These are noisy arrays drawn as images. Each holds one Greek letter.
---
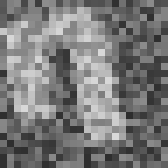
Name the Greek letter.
eta
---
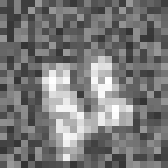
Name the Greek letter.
mu
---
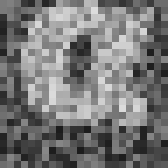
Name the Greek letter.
alpha
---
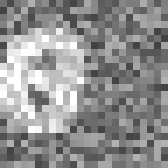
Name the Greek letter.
theta
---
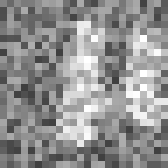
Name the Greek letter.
mu
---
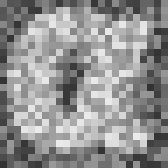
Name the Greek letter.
alpha
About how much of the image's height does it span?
nearly all
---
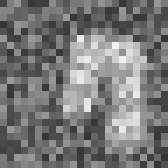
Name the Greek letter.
eta
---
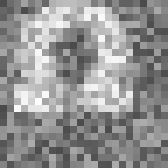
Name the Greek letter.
omega
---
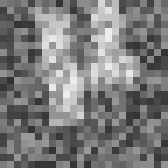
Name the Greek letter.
mu
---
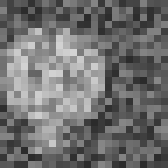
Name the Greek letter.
phi
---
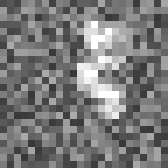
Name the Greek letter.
xi
